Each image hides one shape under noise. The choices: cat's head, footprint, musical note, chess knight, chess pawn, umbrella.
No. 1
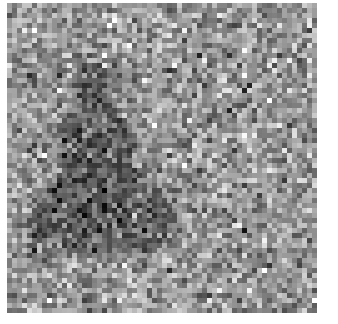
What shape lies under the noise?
chess pawn
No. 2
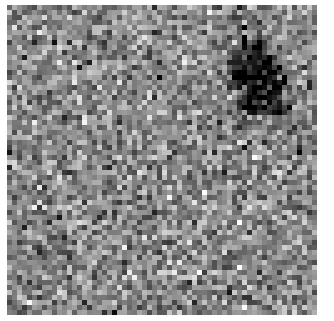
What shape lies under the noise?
chess knight
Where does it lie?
top right
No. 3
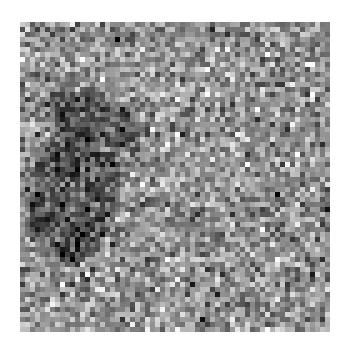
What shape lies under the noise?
footprint
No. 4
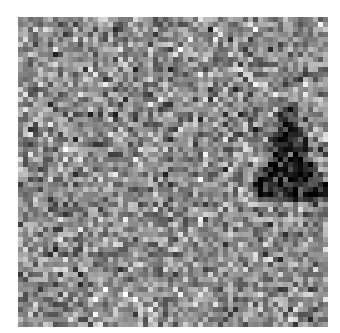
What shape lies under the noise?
chess pawn
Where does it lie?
middle right
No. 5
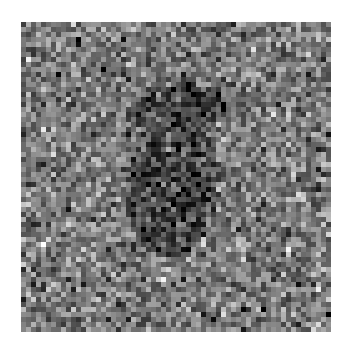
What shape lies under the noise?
footprint
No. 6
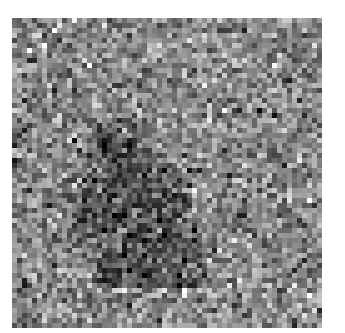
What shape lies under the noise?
chess knight
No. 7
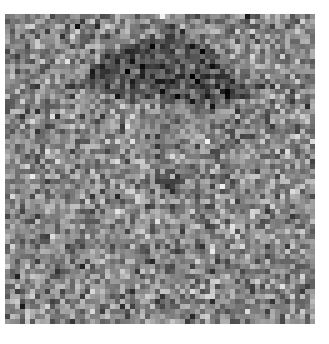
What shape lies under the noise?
umbrella
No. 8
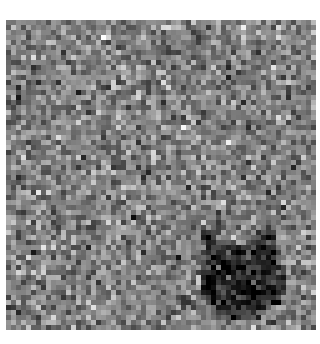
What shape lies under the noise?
cat's head
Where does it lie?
bottom right
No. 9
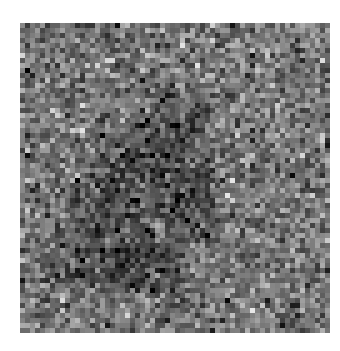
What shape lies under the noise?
chess knight
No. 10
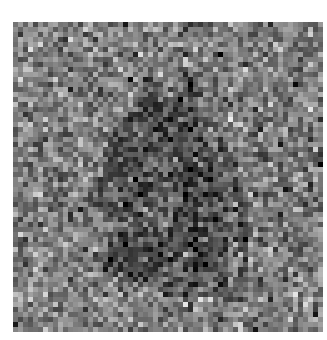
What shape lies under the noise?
chess knight
